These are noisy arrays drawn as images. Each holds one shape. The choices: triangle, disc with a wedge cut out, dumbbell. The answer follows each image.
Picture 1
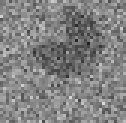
disc with a wedge cut out
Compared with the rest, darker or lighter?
darker
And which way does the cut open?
up and left
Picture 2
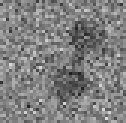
dumbbell
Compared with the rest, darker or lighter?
darker
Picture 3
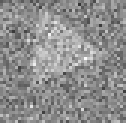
triangle
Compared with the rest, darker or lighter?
lighter
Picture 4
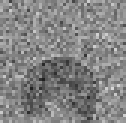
disc with a wedge cut out
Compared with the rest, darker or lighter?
darker
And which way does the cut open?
down
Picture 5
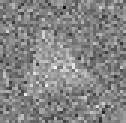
triangle
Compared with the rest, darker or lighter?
lighter
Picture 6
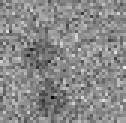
dumbbell
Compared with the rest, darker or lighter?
darker
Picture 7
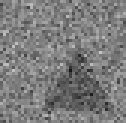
triangle
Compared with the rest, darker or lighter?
darker
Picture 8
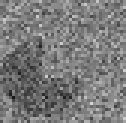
disc with a wedge cut out
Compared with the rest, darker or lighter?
darker
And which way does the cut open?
up and right
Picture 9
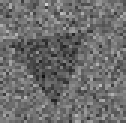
triangle
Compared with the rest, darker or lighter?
darker
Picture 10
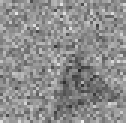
triangle
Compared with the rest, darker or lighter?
darker
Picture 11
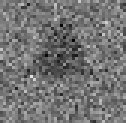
triangle
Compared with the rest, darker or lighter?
darker
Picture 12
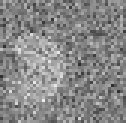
disc with a wedge cut out
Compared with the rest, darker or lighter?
lighter
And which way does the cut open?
left
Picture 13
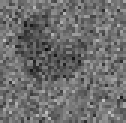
disc with a wedge cut out
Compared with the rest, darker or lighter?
darker
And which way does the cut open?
up and right
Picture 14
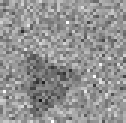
triangle
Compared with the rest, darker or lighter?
darker
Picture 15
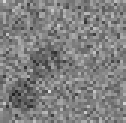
dumbbell
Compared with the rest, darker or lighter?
darker
